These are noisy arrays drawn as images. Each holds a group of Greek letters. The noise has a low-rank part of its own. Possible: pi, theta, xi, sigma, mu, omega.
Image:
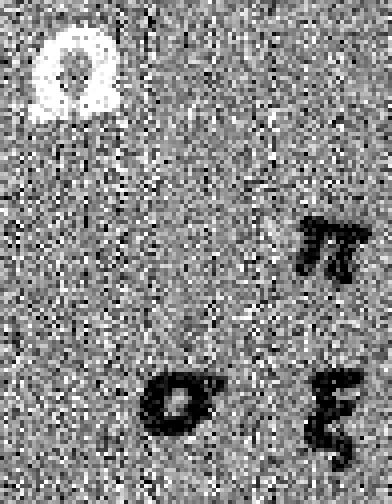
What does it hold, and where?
top left: light omega; middle right: dark pi; bottom middle: dark sigma; bottom right: dark xi
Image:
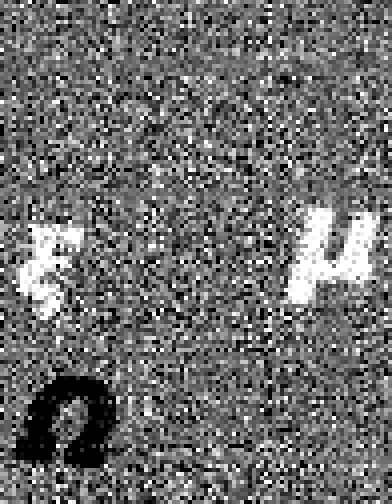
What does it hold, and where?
middle left: light xi; middle right: light mu; bottom left: dark omega
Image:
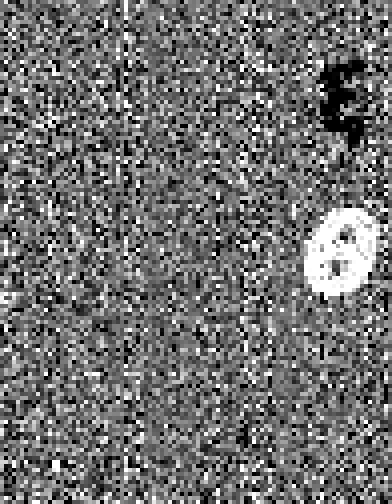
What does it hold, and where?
top right: dark xi; middle right: light theta
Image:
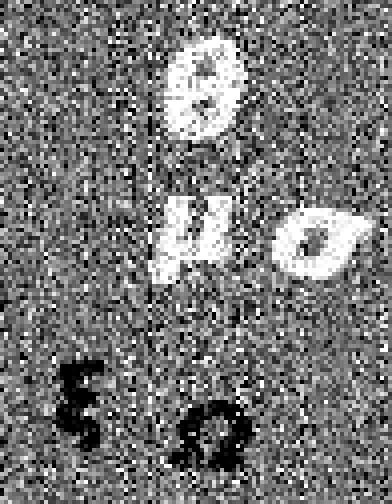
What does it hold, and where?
top middle: light theta; centre: light mu; middle right: light sigma; bottom left: dark xi; bottom middle: dark omega
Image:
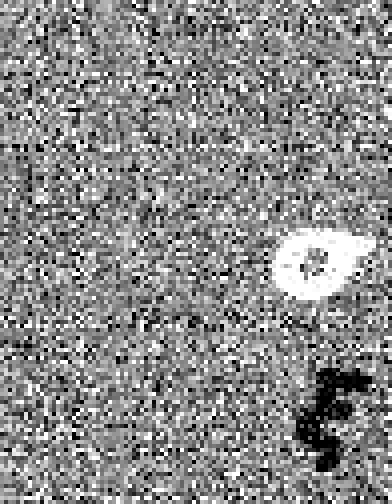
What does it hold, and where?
middle right: light sigma; bottom right: dark xi
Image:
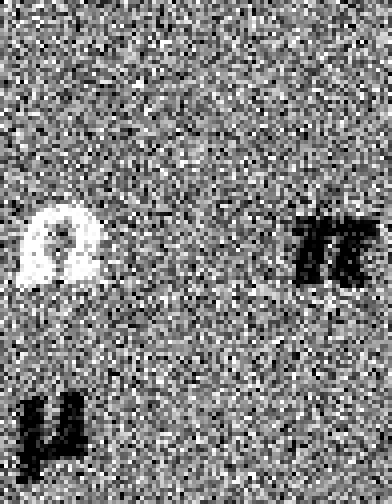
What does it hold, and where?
middle left: light omega; middle right: dark pi; bottom left: dark mu
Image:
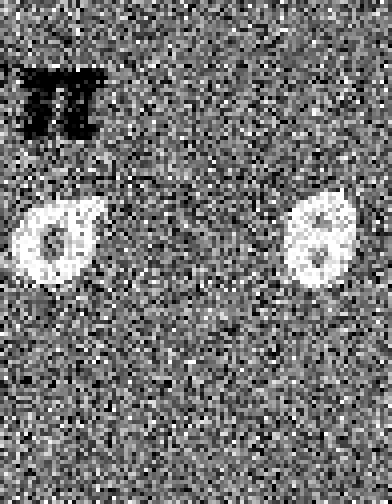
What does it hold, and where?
top left: dark pi; middle left: light sigma; middle right: light theta
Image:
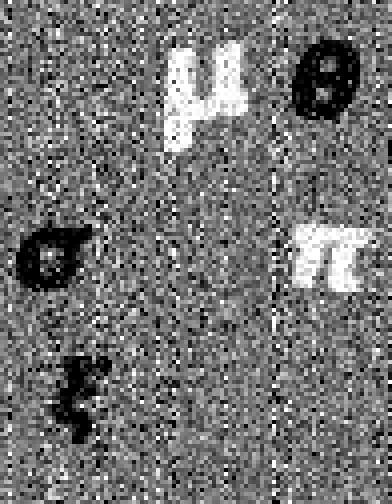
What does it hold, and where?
top middle: light mu; top right: dark theta; middle left: dark sigma; middle right: light pi; bottom left: dark xi
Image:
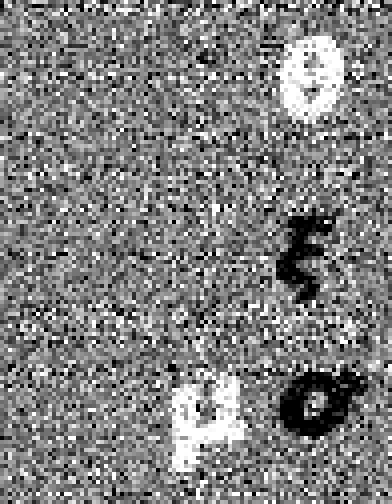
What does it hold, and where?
top right: light theta; middle right: dark xi; bottom middle: light mu; bottom right: dark sigma
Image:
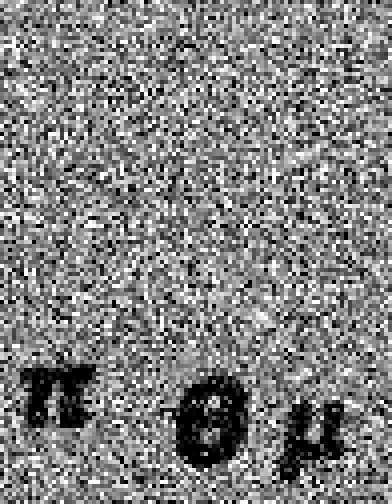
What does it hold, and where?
bottom left: dark pi; bottom middle: dark theta; bottom right: dark mu
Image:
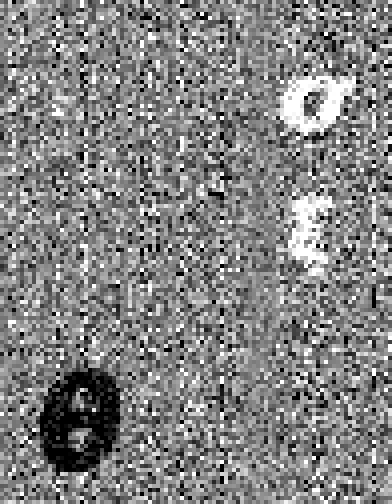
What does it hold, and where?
top right: light sigma; middle right: light xi; bottom left: dark theta
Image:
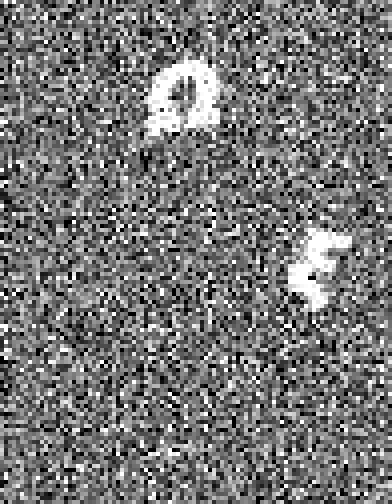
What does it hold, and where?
top middle: light omega; middle right: light xi
